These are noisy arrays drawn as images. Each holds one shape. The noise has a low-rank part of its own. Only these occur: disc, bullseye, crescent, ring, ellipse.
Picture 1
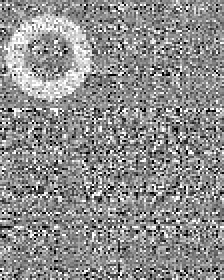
ring
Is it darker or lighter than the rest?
lighter
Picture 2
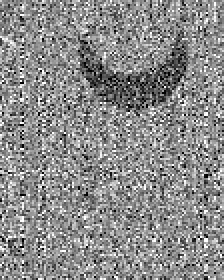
crescent
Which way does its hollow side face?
up
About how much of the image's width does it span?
half
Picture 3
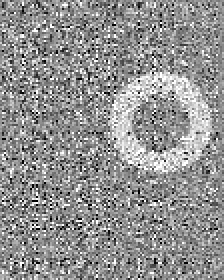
ring
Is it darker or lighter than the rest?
lighter
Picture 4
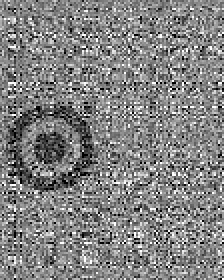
bullseye
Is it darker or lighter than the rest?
darker
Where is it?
middle left
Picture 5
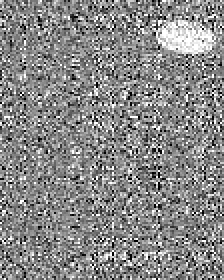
ellipse
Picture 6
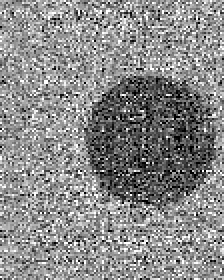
disc
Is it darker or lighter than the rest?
darker
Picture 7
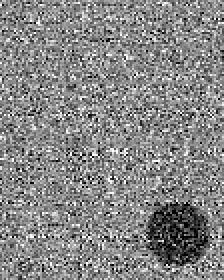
disc
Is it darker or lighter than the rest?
darker
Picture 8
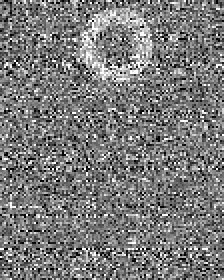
ring
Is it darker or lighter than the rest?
lighter
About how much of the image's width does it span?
a third
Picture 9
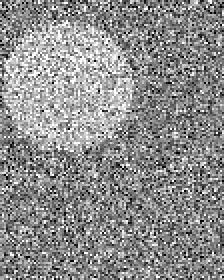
disc
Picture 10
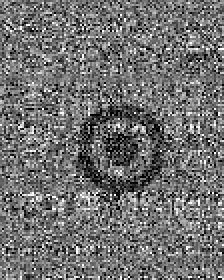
bullseye
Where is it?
centre
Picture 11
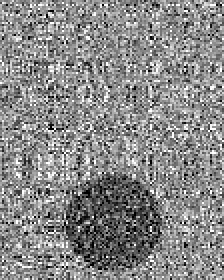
disc
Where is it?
bottom middle
